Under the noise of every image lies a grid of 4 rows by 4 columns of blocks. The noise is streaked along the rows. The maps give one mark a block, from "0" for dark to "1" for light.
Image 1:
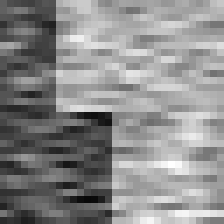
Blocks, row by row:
0 1 1 1
0 1 1 1
0 0 1 1
0 0 1 1
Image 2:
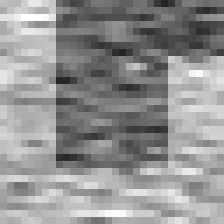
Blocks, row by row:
1 0 0 0
1 0 0 1
1 0 0 1
1 1 1 1
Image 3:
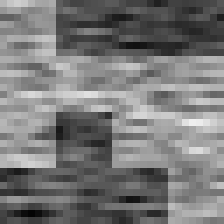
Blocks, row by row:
1 0 0 0
1 1 1 1
1 0 1 1
0 0 0 1
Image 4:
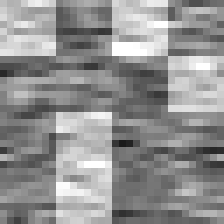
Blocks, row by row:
1 0 1 0
0 0 0 1
0 1 0 0
0 1 0 0
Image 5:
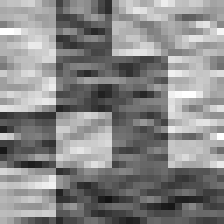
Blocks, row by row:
1 0 1 1
1 0 0 1
0 1 0 1
1 0 0 0
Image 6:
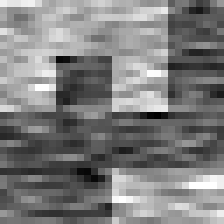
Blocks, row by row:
1 1 1 0
1 0 1 0
0 0 0 0
0 0 1 1
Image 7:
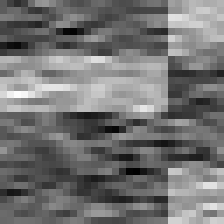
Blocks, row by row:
0 0 0 1
1 1 1 0
0 0 0 0
0 0 0 1
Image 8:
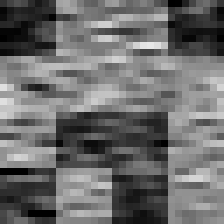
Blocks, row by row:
0 1 1 0
1 1 1 1
1 0 0 1
0 1 0 1
